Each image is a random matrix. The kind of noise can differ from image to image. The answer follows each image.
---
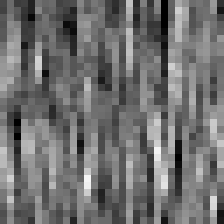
streaked along the columns
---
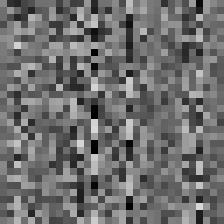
columns of uneven size
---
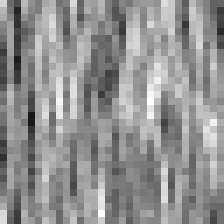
streaked along the columns
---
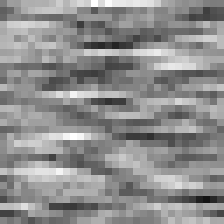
streaked along the rows
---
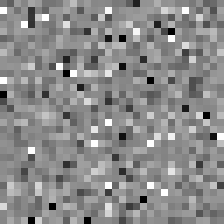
heavy tails
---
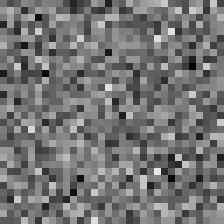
independent entries
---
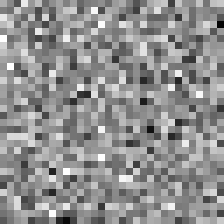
independent entries
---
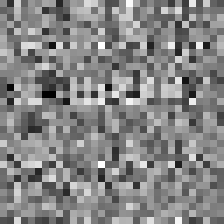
low rank plus noise
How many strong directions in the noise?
three or four
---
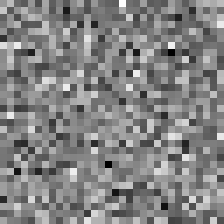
independent entries
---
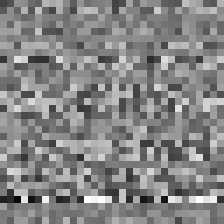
rows of uneven size
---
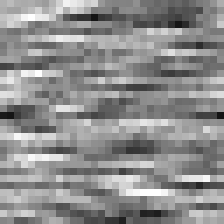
streaked along the rows
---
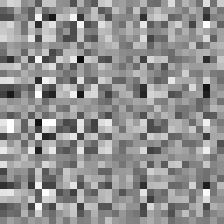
low rank plus noise
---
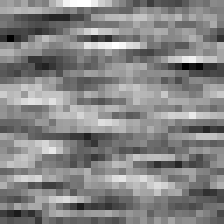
streaked along the rows
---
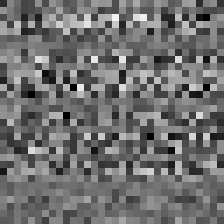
rows of uneven size
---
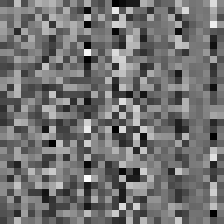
columns of uneven size
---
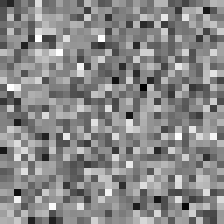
independent entries
